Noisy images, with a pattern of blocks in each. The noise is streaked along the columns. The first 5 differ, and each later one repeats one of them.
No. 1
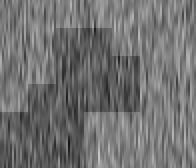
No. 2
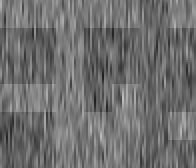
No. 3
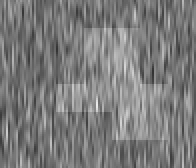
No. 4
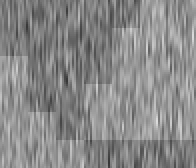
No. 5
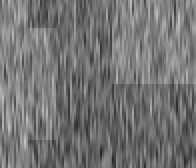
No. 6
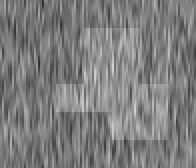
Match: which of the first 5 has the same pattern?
3
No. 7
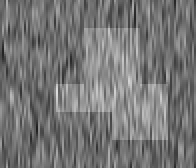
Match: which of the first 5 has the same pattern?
3
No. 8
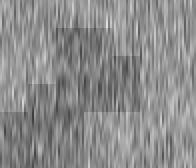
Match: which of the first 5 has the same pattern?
1
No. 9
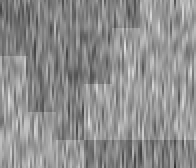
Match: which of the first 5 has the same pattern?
4
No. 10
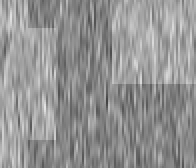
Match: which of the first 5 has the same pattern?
5
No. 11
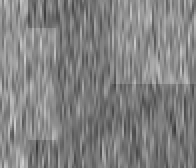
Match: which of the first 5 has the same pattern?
5
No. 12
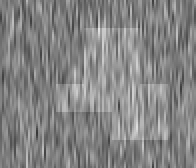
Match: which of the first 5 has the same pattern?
3
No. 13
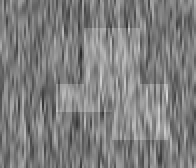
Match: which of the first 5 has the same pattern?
3
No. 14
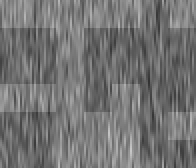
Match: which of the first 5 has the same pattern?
2
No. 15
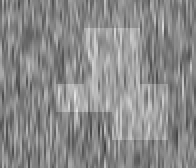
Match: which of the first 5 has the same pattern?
3
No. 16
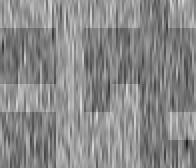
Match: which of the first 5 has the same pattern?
2
